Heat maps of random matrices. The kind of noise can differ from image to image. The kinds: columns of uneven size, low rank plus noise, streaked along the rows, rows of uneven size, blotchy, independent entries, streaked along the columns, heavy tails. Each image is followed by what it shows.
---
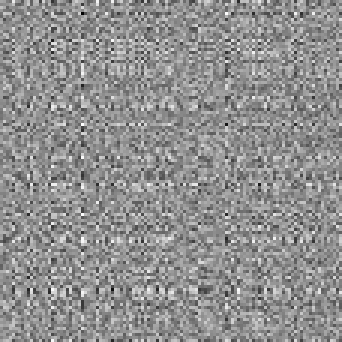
low rank plus noise
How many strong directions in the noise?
two
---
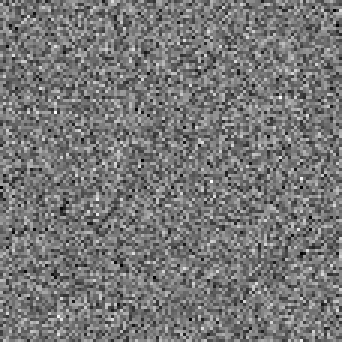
independent entries
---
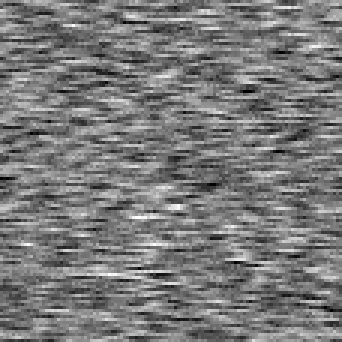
streaked along the rows
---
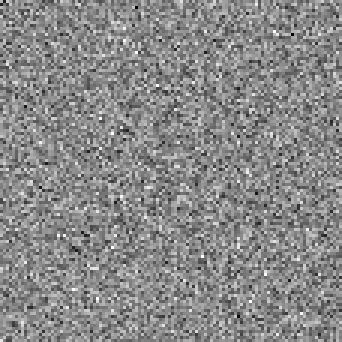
independent entries
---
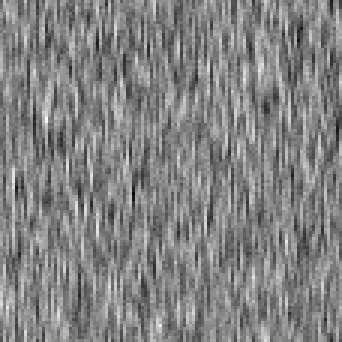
streaked along the columns
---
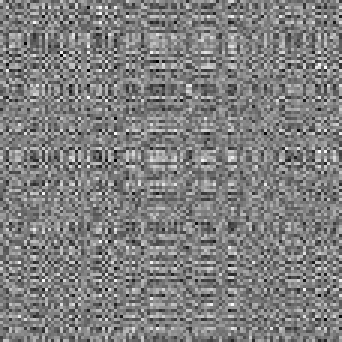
low rank plus noise
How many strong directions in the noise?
one
